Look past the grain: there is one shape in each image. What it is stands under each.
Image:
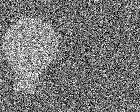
light bulb
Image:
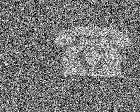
telephone
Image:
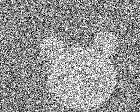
bear's head
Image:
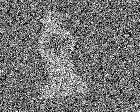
chess bishop
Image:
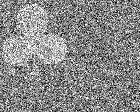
club
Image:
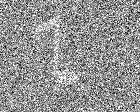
musical note
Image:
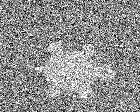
turtle
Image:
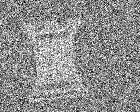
chess rook
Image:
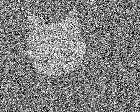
cat's head
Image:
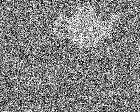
teapot
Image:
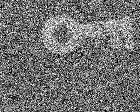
key
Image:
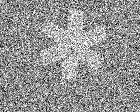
asterisk
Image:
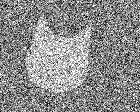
cat's head
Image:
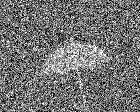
umbrella
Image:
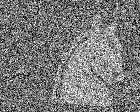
chess knight
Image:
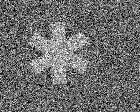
asterisk
